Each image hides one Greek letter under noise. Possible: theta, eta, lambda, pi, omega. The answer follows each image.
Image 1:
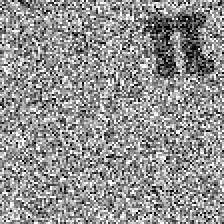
pi
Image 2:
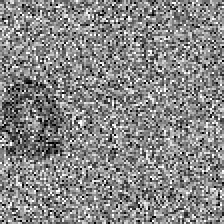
omega
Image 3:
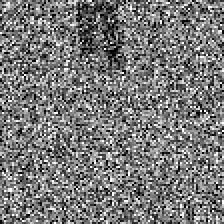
eta
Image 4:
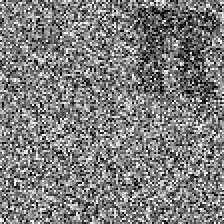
pi
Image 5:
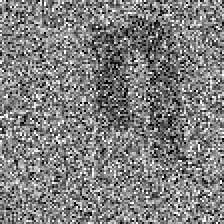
eta
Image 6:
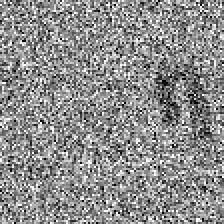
eta
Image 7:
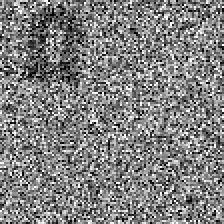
omega
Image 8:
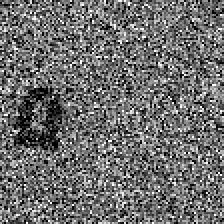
omega
